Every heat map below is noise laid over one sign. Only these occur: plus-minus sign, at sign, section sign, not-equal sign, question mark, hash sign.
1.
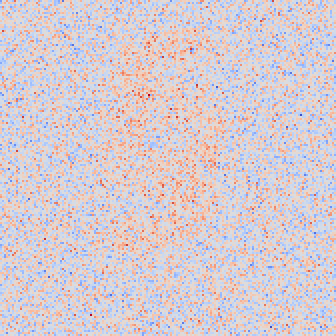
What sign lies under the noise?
section sign
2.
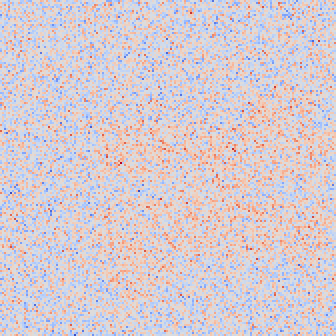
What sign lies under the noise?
not-equal sign
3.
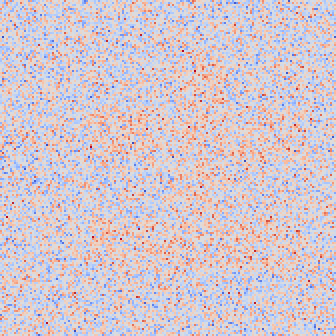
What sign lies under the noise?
plus-minus sign
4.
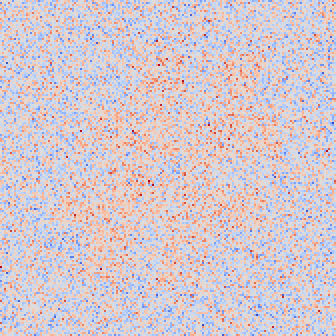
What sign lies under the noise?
hash sign
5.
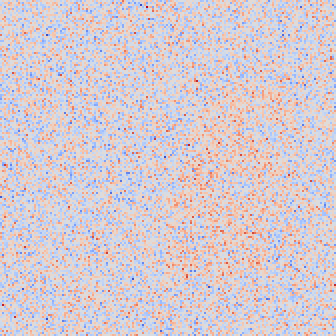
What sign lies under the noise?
section sign
